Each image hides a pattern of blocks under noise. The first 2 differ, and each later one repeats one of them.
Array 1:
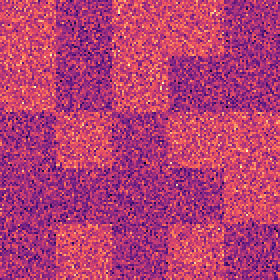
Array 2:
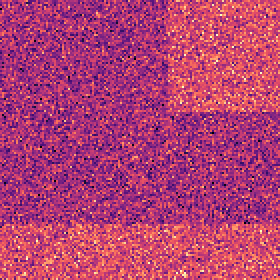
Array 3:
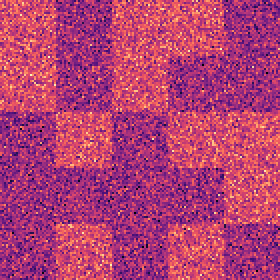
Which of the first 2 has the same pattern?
1
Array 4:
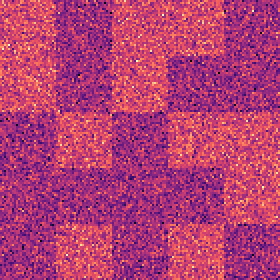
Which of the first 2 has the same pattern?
1
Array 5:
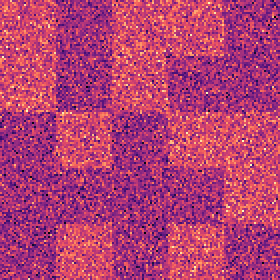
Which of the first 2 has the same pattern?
1
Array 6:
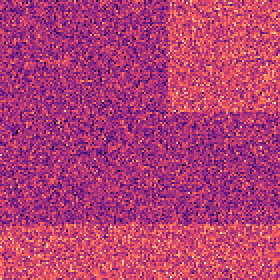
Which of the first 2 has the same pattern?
2
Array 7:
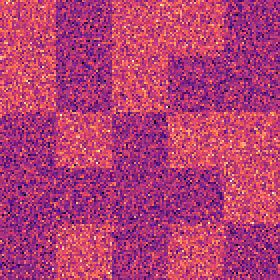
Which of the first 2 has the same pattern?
1
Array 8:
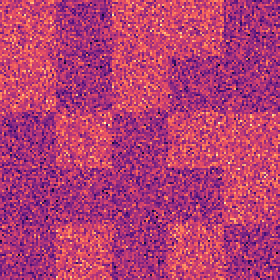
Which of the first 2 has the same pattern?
1
